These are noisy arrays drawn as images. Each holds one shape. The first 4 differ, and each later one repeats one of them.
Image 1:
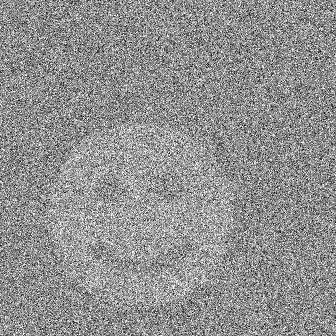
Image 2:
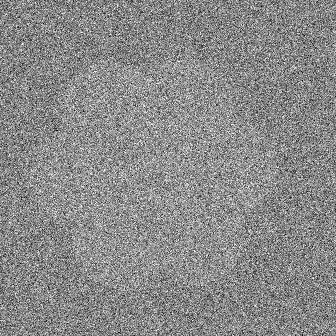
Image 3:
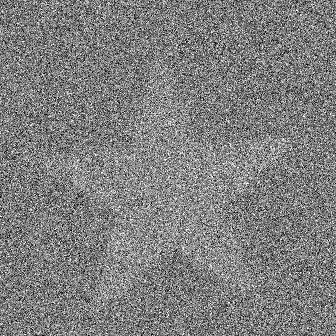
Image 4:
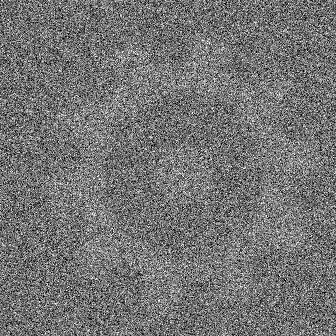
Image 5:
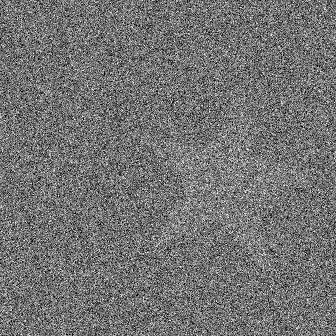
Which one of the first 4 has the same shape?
3
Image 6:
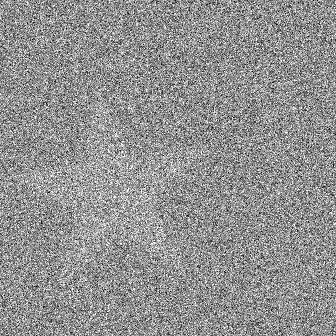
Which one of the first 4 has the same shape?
3
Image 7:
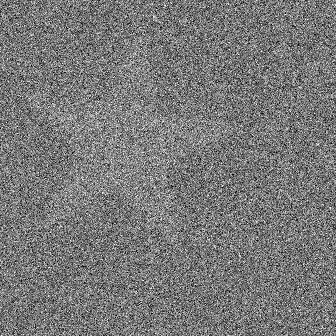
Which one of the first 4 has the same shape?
3
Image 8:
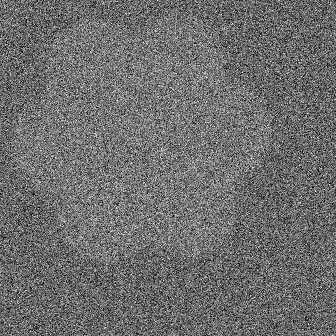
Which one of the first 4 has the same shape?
2
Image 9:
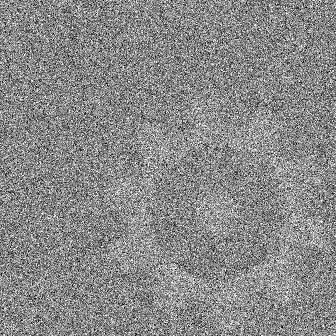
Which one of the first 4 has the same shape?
4
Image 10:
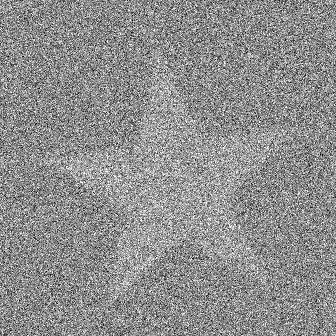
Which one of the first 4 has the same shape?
3
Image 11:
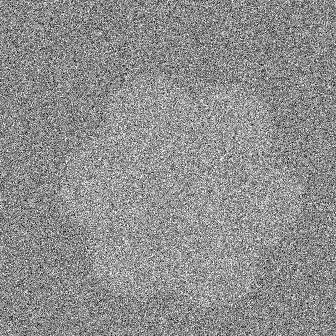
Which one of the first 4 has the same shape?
2
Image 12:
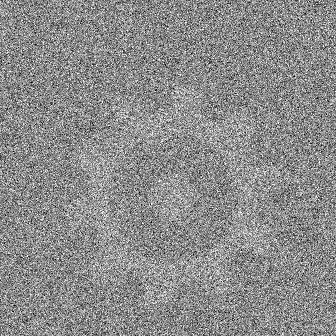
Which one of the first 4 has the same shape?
4
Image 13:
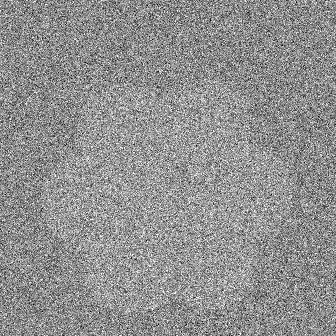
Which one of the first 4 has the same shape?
2
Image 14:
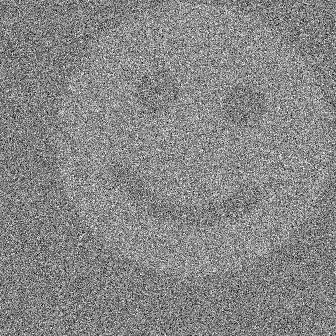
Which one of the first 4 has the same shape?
1
